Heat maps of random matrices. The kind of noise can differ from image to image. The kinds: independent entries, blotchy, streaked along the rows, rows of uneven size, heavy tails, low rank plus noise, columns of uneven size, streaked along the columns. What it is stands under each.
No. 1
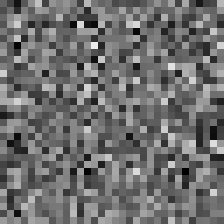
low rank plus noise
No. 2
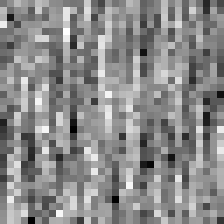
streaked along the columns
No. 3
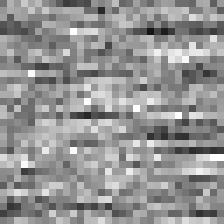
streaked along the rows
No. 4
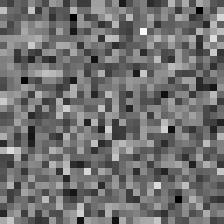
independent entries
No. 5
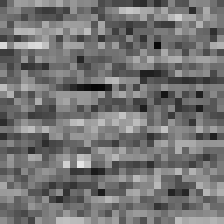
streaked along the rows
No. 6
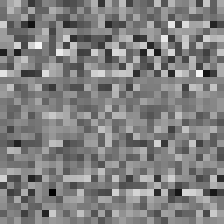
rows of uneven size
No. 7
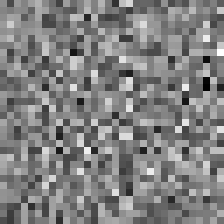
low rank plus noise
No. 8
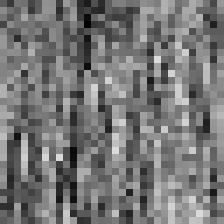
streaked along the columns
